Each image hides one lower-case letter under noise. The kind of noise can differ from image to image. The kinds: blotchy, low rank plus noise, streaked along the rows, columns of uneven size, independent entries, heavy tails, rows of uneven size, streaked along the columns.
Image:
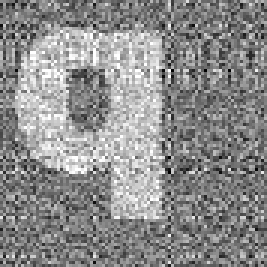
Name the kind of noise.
low rank plus noise
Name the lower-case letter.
q
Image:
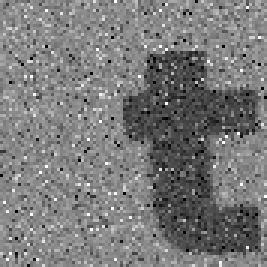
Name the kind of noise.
heavy tails
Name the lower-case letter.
t
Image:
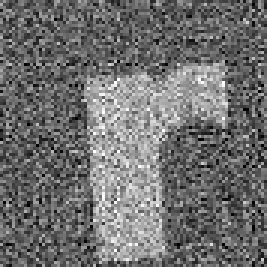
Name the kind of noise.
low rank plus noise
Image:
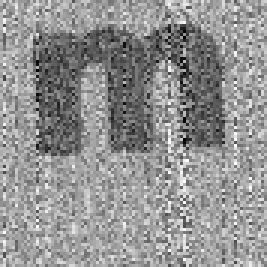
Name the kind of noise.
columns of uneven size
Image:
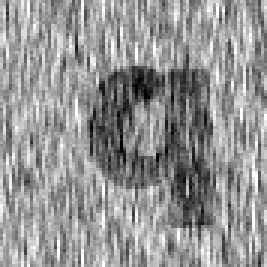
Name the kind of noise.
streaked along the columns
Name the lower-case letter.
q
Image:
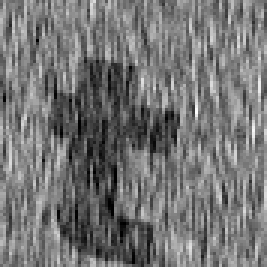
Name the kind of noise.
streaked along the columns
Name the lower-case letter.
t
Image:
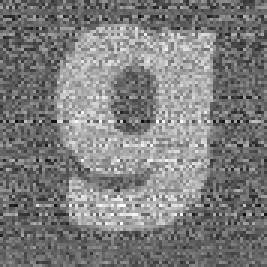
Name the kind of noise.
rows of uneven size
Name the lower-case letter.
g
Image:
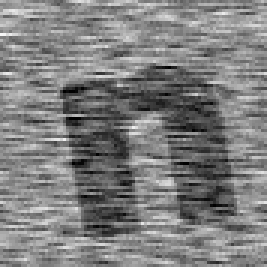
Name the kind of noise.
streaked along the rows
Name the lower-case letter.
n
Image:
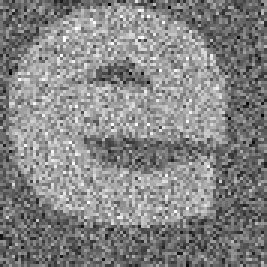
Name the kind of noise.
independent entries
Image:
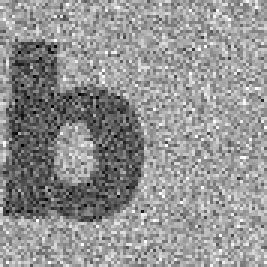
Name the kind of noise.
independent entries
